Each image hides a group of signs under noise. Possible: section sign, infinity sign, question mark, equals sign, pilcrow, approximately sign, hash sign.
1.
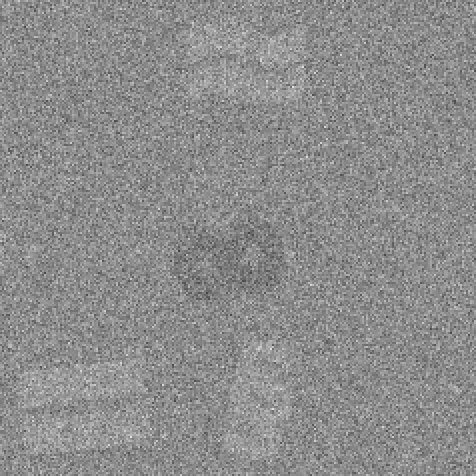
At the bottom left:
equals sign
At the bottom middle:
section sign
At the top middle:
approximately sign
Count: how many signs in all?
4
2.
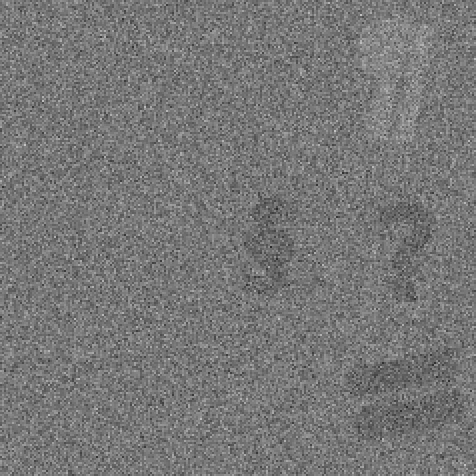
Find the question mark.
middle right
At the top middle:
nothing
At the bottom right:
equals sign
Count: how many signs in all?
4
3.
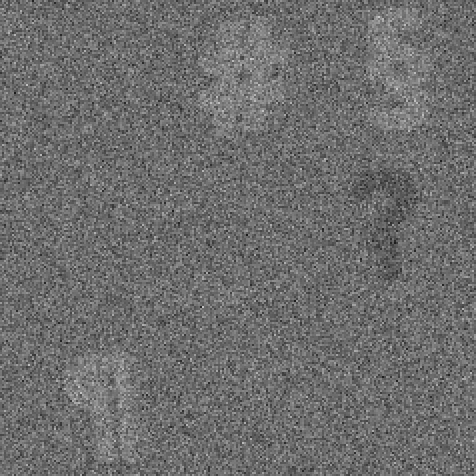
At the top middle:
hash sign
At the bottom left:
pilcrow
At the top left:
nothing
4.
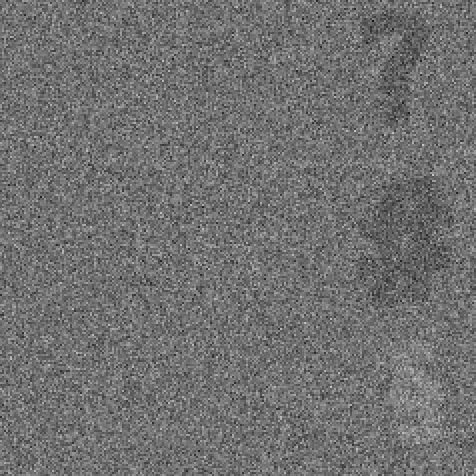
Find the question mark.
top right
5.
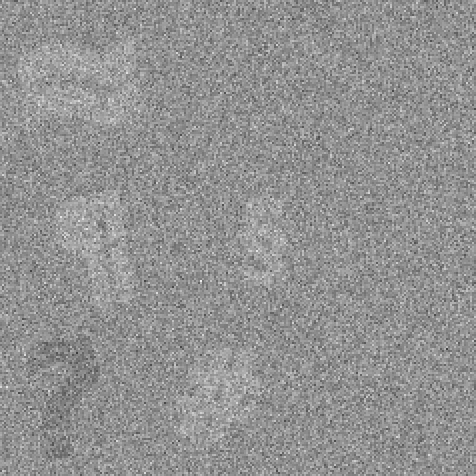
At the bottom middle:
hash sign
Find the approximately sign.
top left
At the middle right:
nothing
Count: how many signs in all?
5
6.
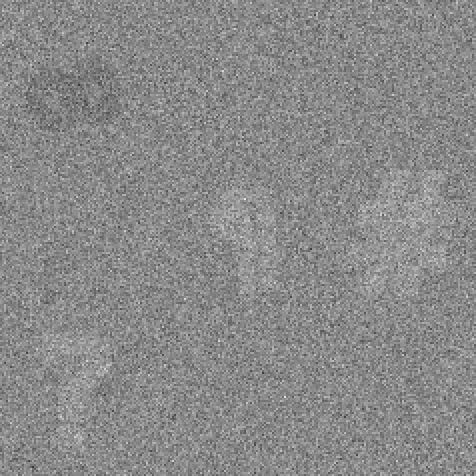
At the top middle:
nothing
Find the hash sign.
middle right
